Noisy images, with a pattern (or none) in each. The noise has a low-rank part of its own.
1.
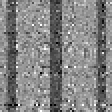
bands of columns
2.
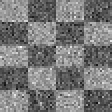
a checkerboard
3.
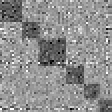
blocks along the diagonal
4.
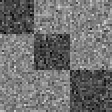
blocks along the diagonal
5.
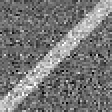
a diagonal band
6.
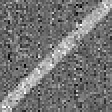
a diagonal band
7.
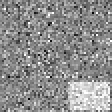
one block
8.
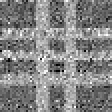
bands of rows crossing bands of columns
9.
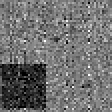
one block
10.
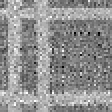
bands of rows crossing bands of columns
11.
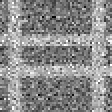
bands of rows crossing bands of columns
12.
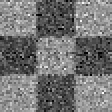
a checkerboard
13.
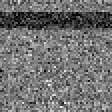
one band of rows
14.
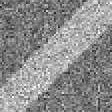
a diagonal band
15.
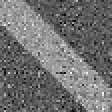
a diagonal band
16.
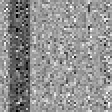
one band of columns
